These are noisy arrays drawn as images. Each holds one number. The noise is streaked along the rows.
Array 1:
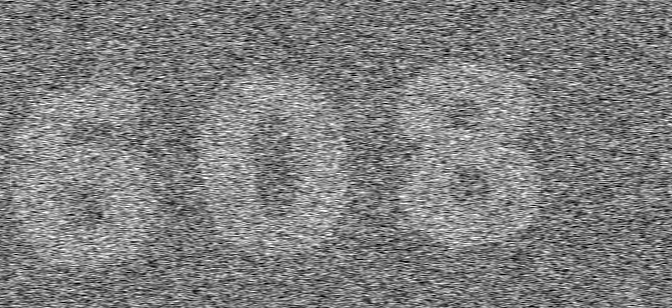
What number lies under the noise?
608
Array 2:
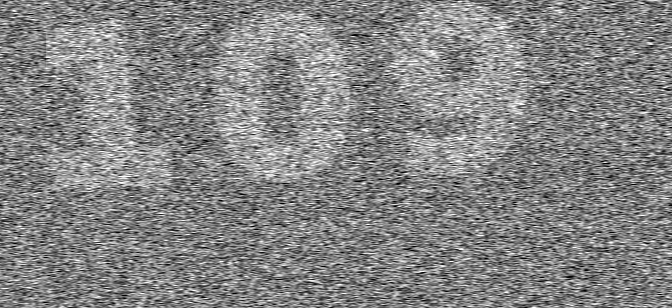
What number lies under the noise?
109
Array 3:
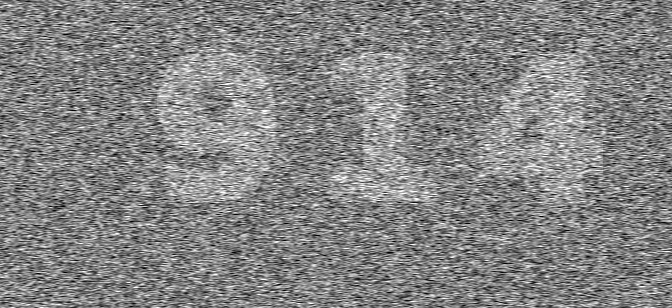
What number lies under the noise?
914
